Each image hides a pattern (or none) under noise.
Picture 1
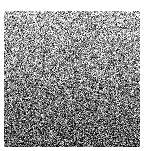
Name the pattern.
a smooth slope
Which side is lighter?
top
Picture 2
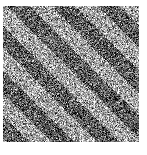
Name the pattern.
diagonal stripes
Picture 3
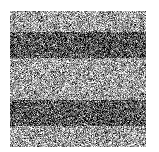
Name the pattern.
horizontal stripes
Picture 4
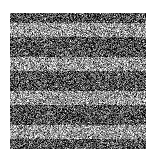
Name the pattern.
horizontal stripes
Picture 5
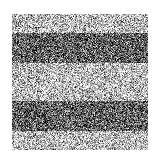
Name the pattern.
horizontal stripes
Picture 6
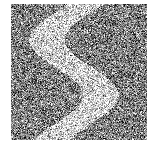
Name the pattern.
a wavy band
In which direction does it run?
top to bottom
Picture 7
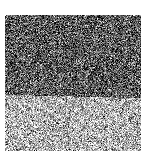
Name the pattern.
a sharp edge
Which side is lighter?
bottom
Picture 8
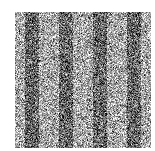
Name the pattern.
vertical stripes
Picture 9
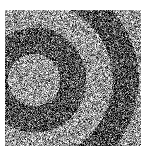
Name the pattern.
rings round one point
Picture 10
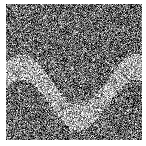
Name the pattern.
a wavy band
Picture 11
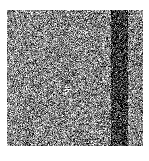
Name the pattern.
one vertical stripe
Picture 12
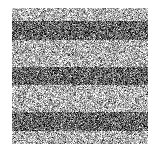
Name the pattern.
horizontal stripes
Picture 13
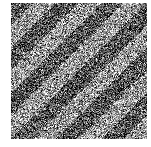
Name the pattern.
diagonal stripes
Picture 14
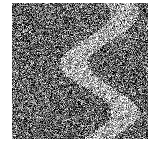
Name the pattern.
a wavy band
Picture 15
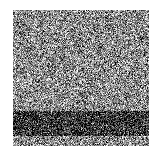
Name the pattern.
one horizontal stripe
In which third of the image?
bottom
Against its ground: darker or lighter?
darker
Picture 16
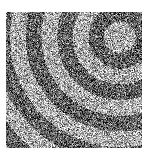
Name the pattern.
rings round one point
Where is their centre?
top right
